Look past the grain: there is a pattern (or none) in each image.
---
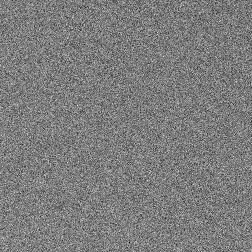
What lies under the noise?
a smooth slope
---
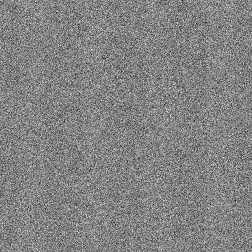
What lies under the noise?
vertical stripes
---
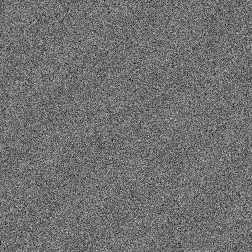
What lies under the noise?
diagonal stripes
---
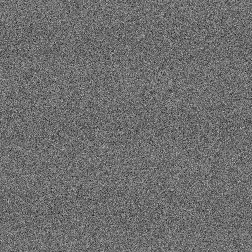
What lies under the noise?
horizontal stripes
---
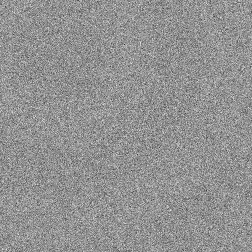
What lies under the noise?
rings round one point
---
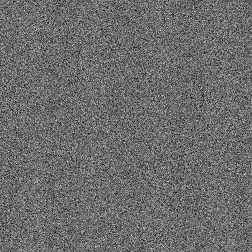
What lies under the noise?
vertical stripes
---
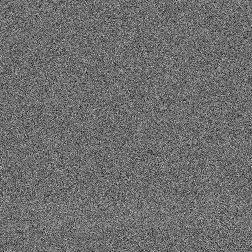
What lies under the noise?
one horizontal stripe
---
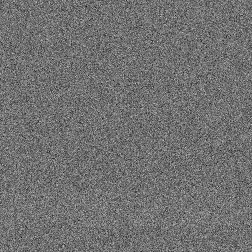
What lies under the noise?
one horizontal stripe
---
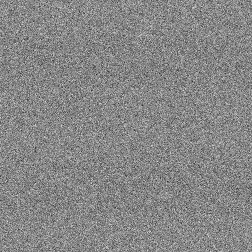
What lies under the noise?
horizontal stripes
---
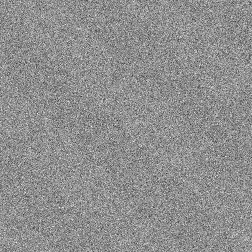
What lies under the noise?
diagonal stripes
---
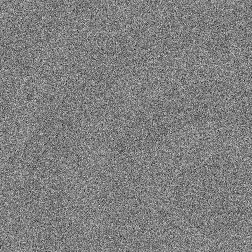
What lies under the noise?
rings round one point
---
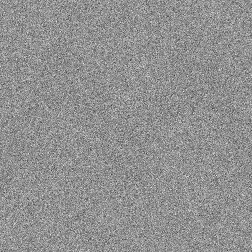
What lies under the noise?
a wavy band
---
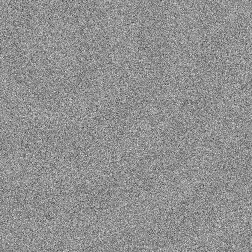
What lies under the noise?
rings round one point
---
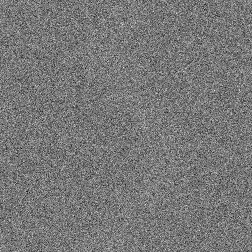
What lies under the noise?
a wavy band
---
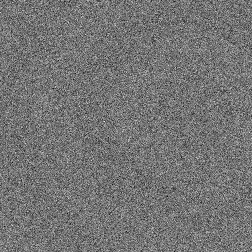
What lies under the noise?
rings round one point
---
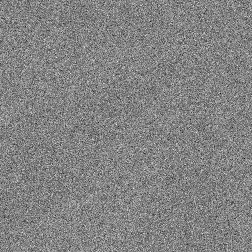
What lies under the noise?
spokes from one point
